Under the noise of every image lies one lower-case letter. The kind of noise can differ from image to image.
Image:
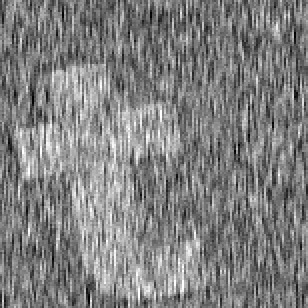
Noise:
streaked along the columns
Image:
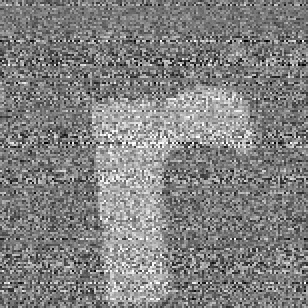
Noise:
rows of uneven size
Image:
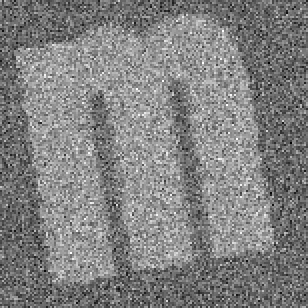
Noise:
independent entries
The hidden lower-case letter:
m
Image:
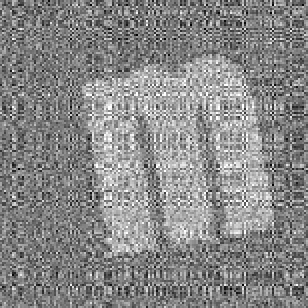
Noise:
low rank plus noise
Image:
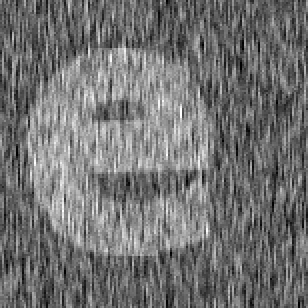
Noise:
streaked along the columns
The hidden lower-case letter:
e
